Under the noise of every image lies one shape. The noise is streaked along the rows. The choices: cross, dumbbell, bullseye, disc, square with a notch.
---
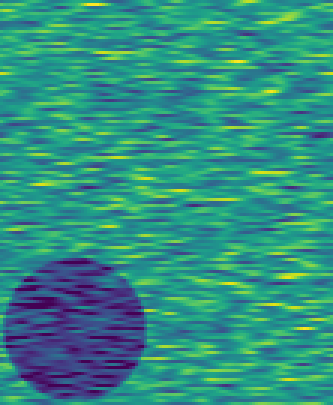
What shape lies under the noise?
disc
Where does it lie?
bottom left
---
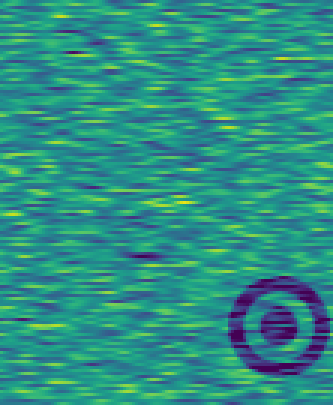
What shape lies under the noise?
bullseye
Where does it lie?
bottom right
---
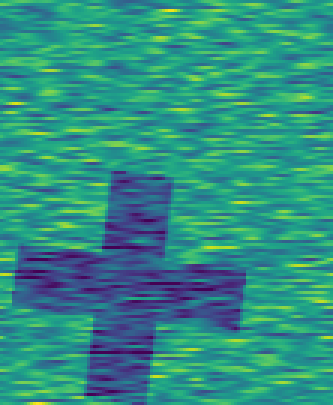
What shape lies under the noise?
cross
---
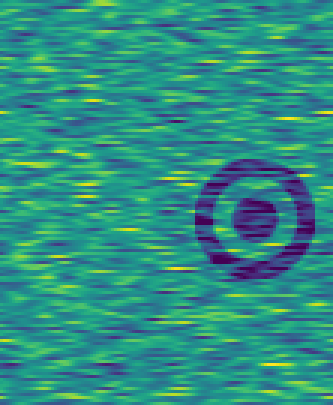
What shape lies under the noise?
bullseye
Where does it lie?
middle right
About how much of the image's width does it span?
a third
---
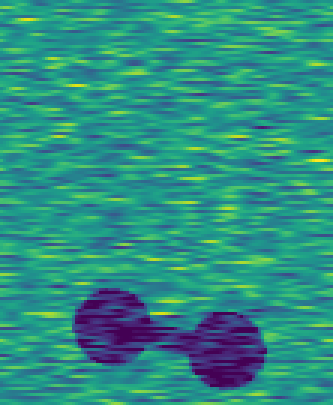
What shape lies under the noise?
dumbbell
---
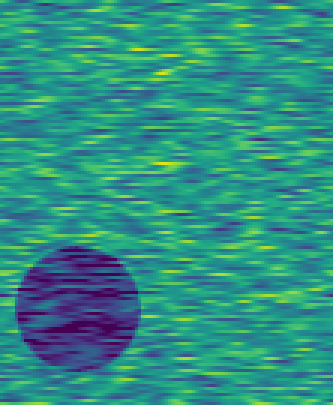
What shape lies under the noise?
disc
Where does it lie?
bottom left
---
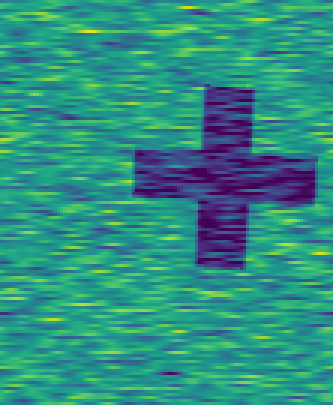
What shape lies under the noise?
cross
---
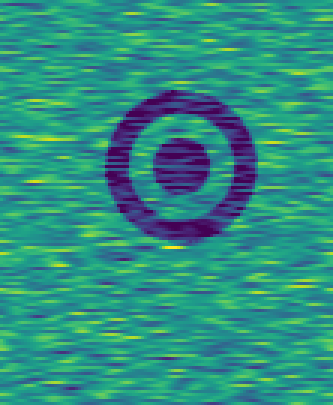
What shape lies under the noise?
bullseye
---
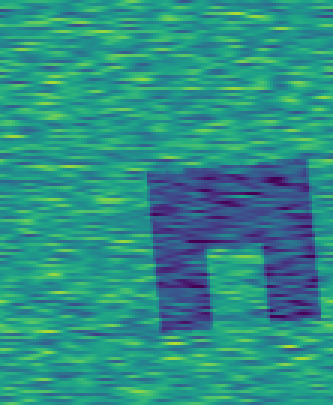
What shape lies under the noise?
square with a notch
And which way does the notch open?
down
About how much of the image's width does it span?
half
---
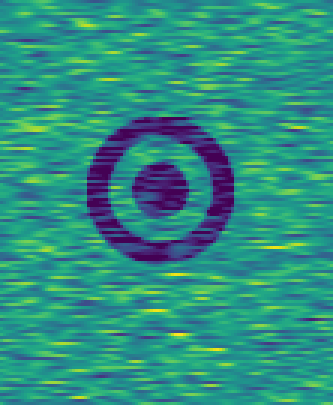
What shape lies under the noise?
bullseye
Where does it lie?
centre
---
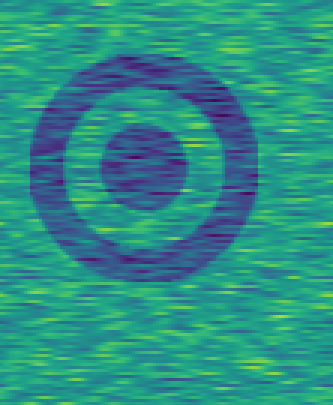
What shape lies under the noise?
bullseye
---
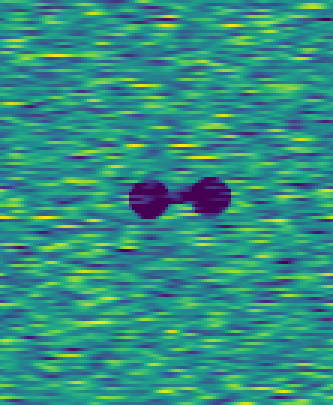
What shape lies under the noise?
dumbbell
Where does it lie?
centre
